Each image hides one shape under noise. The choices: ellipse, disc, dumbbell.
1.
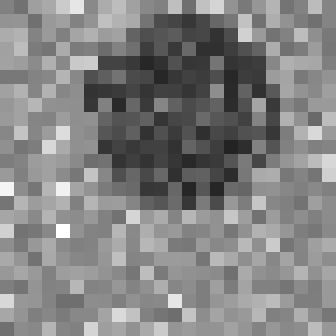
dark disc
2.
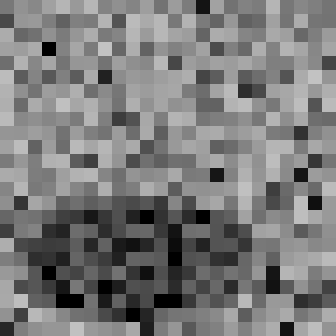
dark ellipse
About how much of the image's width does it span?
two thirds
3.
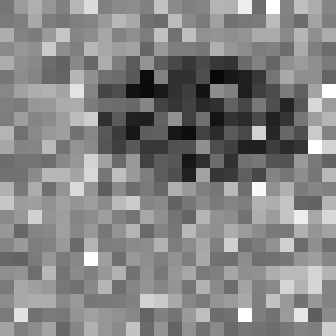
dark ellipse
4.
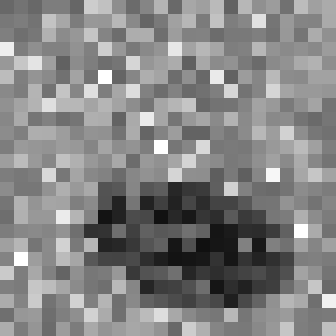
dark ellipse
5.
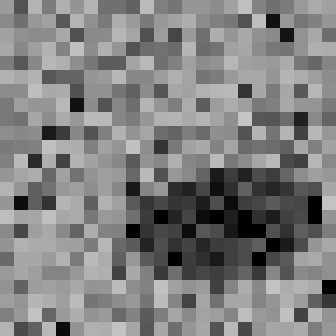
dark ellipse
